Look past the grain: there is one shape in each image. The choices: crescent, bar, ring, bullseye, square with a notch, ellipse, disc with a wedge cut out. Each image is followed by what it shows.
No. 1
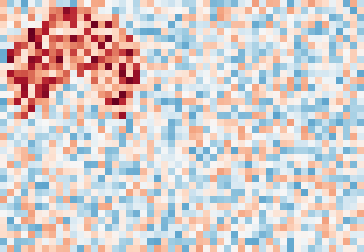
disc with a wedge cut out
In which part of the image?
top left
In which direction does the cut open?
down
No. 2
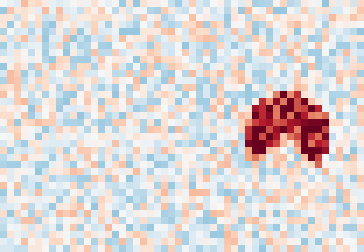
disc with a wedge cut out
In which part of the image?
middle right
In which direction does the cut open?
down
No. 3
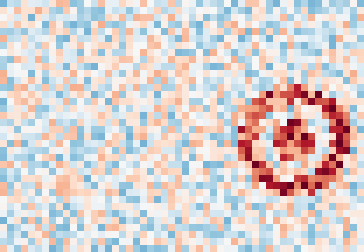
bullseye
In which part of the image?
middle right
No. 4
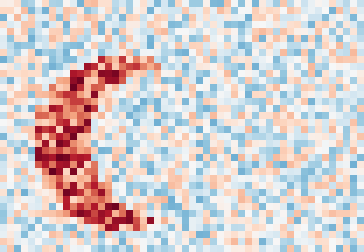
crescent
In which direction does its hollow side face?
right
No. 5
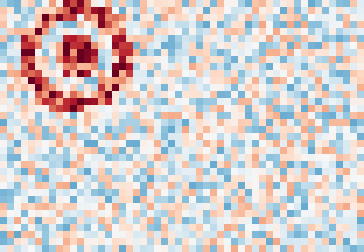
bullseye
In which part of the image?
top left
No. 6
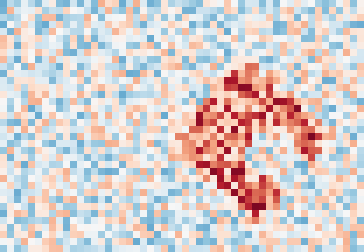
square with a notch
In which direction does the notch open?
down and right
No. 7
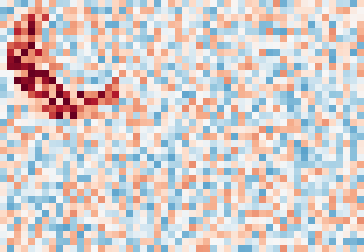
crescent
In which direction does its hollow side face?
up and right
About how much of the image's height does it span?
half
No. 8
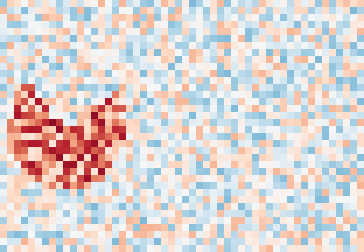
disc with a wedge cut out
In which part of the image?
middle left
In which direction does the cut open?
up
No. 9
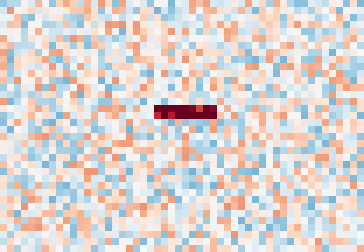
bar
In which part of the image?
centre
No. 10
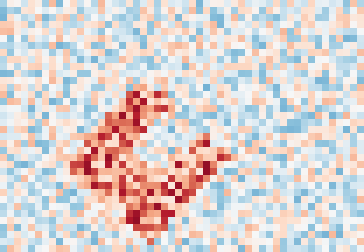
square with a notch
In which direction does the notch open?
up and right
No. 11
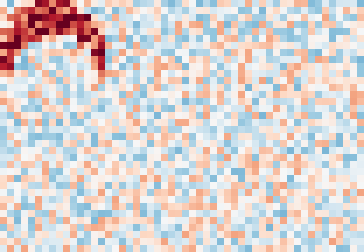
crescent
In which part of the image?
top left
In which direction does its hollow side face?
down
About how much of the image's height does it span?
a third
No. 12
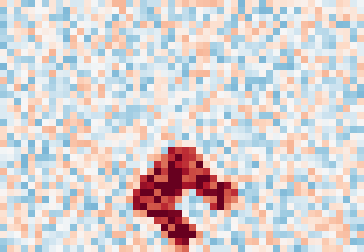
square with a notch
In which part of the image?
bottom middle
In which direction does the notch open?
down and right
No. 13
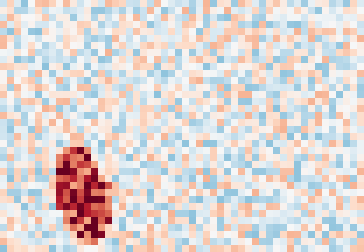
ellipse
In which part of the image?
bottom left
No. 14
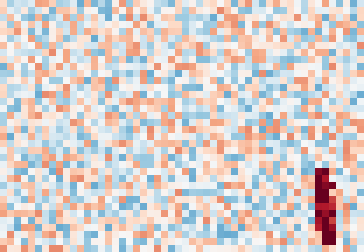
bar
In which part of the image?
bottom right
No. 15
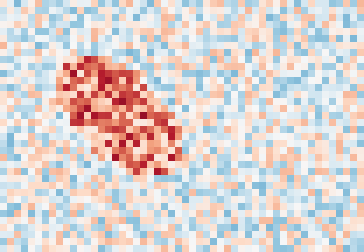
ellipse
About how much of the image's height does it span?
half
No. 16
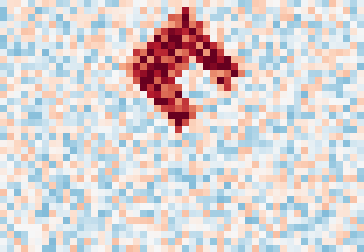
square with a notch
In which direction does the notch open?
down and right
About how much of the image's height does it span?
half
